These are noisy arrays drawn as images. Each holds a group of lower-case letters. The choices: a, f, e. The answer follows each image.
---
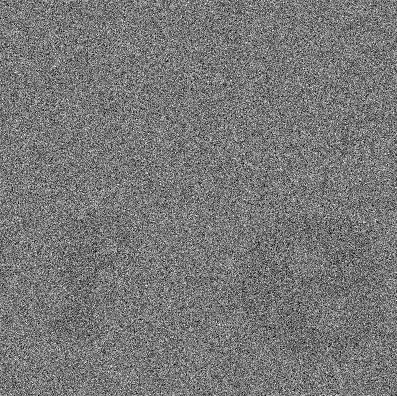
bottom left: dark f; bottom right: dark e
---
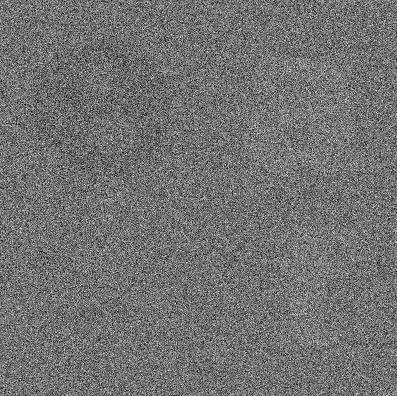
top left: dark e; top right: light a; bottom right: light f
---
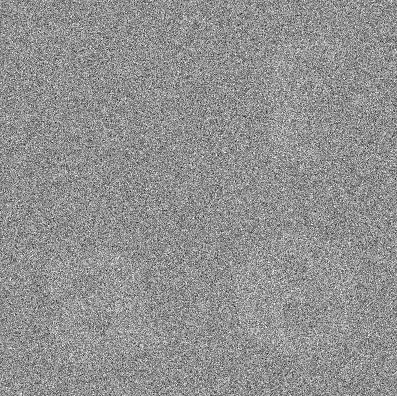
top right: light f; bottom left: light a; bottom right: light e
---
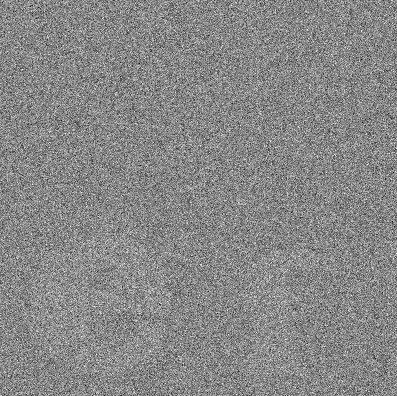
bottom left: light e; bottom right: light f
